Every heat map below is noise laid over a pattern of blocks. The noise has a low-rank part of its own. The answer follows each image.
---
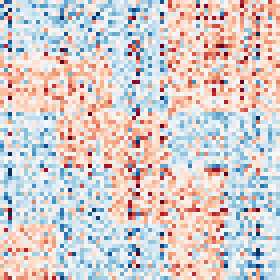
mirrored about the diagonal from the bottom left
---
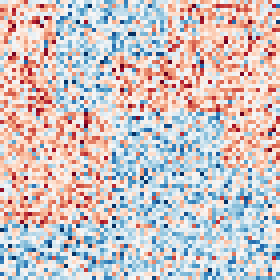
no symmetry
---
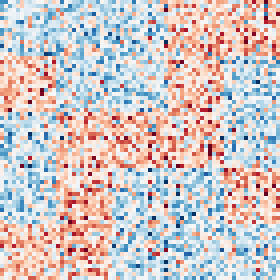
the same after a half turn
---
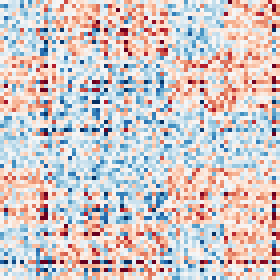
top and bottom mirror each other
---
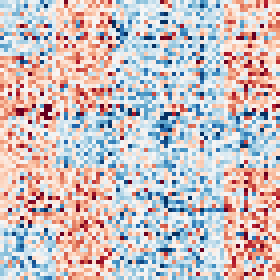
top and bottom mirror each other
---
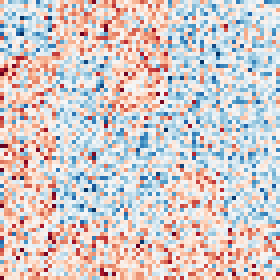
no symmetry
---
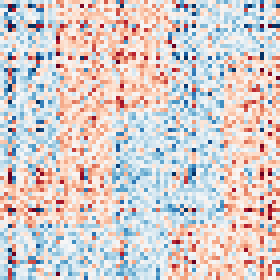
no symmetry
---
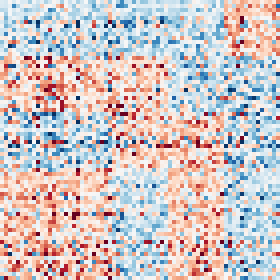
mirrored about the diagonal from the bottom left
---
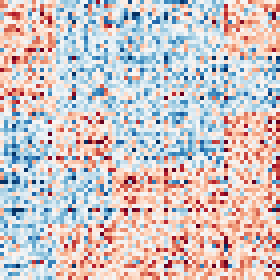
no symmetry
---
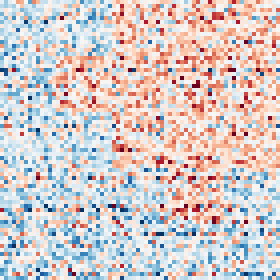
mirrored about the diagonal from the bottom left
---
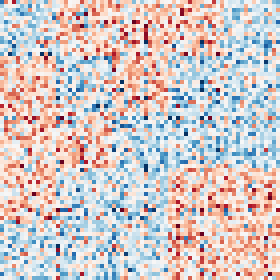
mirrored about the diagonal from the top left
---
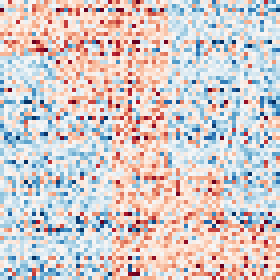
the same after a half turn
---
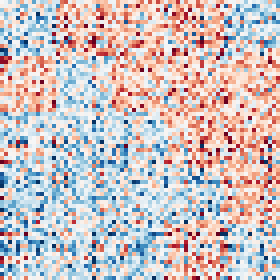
mirrored about the diagonal from the bottom left
